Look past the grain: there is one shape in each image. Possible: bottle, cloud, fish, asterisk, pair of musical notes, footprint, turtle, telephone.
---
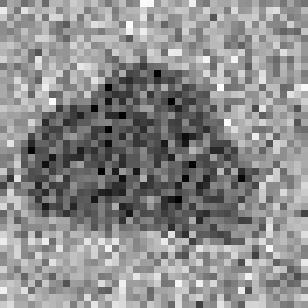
cloud
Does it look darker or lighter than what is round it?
darker
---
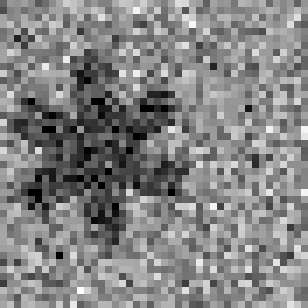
asterisk
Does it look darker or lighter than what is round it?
darker
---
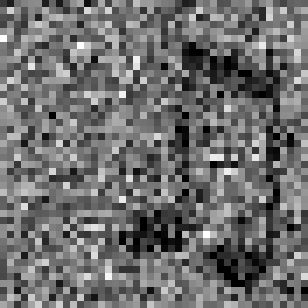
pair of musical notes
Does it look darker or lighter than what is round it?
darker
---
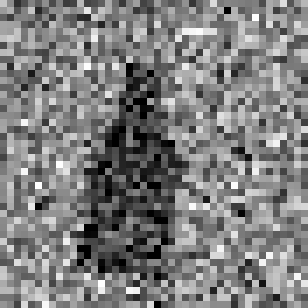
bottle
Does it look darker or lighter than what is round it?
darker
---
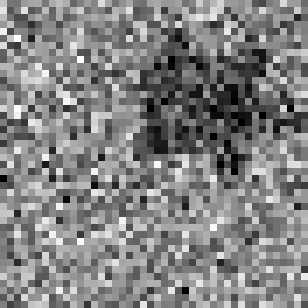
turtle
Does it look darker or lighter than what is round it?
darker
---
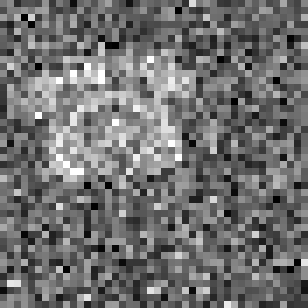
telephone
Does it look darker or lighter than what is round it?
lighter
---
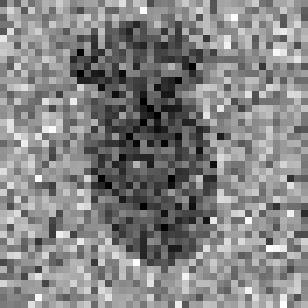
footprint
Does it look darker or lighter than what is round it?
darker
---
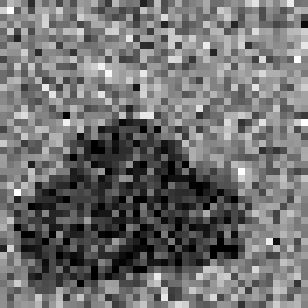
cloud
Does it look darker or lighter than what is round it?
darker
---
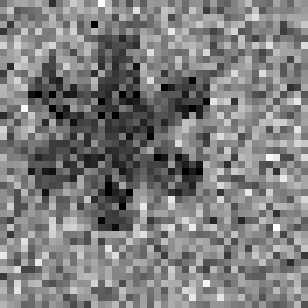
asterisk
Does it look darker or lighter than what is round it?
darker
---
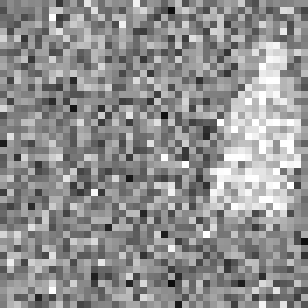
bottle
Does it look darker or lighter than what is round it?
lighter
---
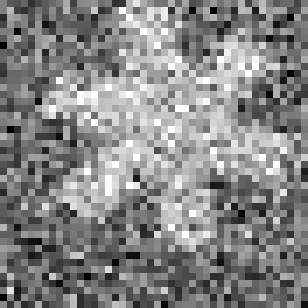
asterisk
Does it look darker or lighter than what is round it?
lighter
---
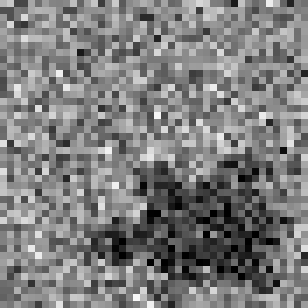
turtle
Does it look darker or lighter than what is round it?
darker
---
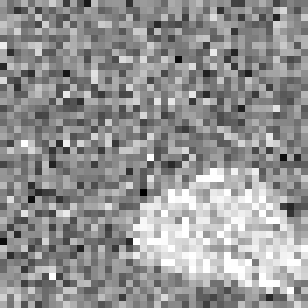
cloud
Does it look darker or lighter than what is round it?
lighter
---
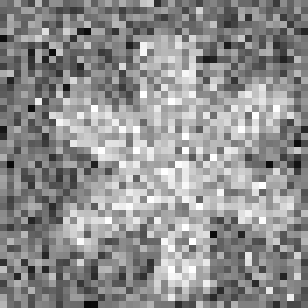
asterisk
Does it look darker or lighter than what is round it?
lighter
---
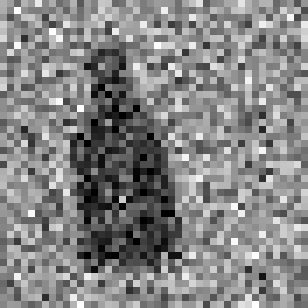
bottle
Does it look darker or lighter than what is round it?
darker
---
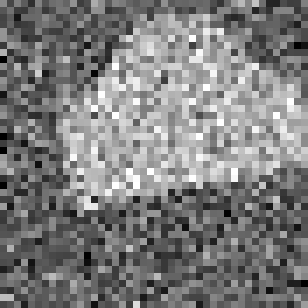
cloud
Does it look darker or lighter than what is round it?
lighter
